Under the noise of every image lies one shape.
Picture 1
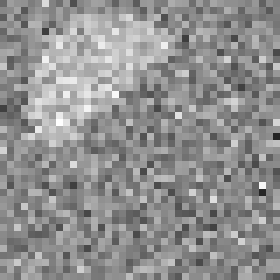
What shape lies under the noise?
half disc
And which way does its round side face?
up and left
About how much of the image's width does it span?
half
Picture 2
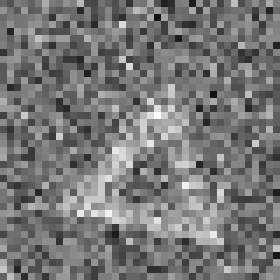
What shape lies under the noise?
triangle frame
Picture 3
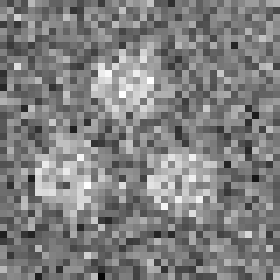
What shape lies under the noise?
three dots
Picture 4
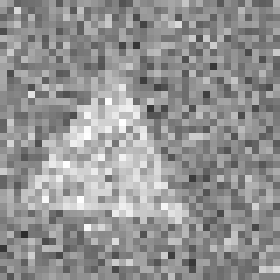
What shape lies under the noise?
triangle
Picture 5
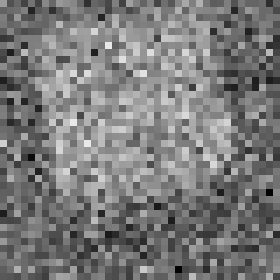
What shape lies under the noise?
square
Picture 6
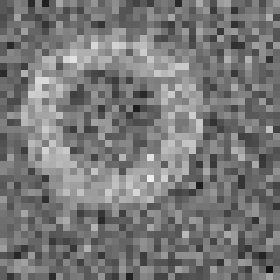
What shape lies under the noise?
ring
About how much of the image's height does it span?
two thirds
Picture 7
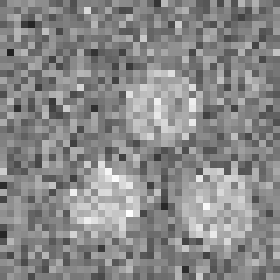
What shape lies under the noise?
three dots
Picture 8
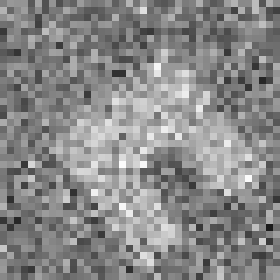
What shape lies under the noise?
square with a notch
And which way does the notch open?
down and right
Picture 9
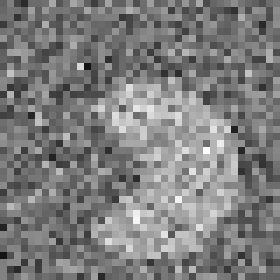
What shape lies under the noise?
disc with a wedge cut out
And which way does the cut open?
left
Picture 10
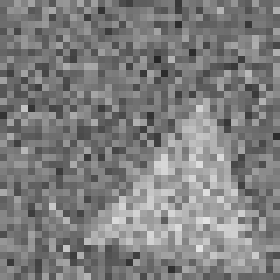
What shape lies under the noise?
triangle
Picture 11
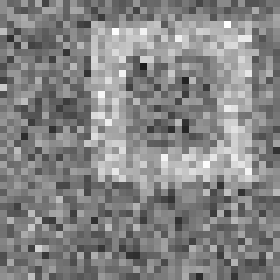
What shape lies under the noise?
square frame
